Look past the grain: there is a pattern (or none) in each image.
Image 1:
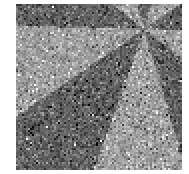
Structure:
spokes from one point
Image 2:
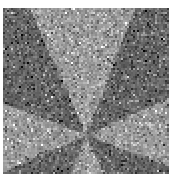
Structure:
spokes from one point
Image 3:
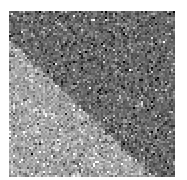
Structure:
a sharp edge
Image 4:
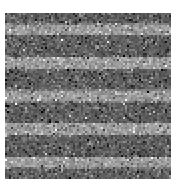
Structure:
horizontal stripes
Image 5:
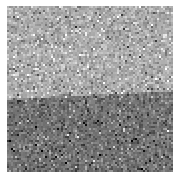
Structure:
a sharp edge
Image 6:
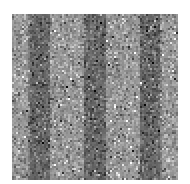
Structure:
vertical stripes
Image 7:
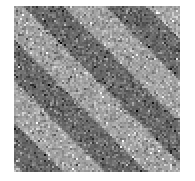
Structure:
diagonal stripes
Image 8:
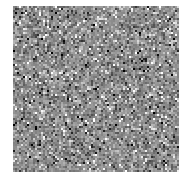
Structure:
only noise
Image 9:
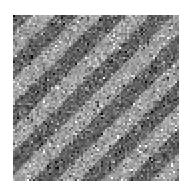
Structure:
diagonal stripes
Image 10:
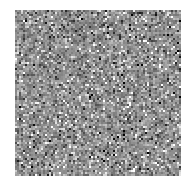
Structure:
only noise
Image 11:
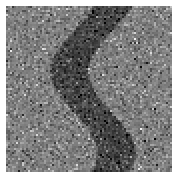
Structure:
a wavy band
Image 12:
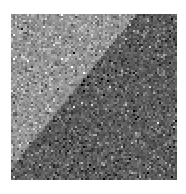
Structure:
a sharp edge
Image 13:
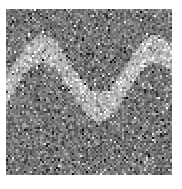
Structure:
a wavy band
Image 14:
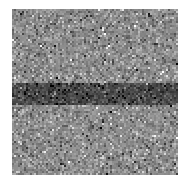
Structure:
one horizontal stripe
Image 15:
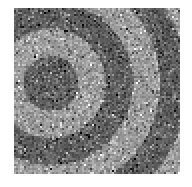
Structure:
rings round one point
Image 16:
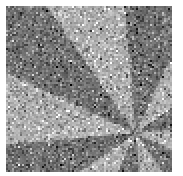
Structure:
spokes from one point
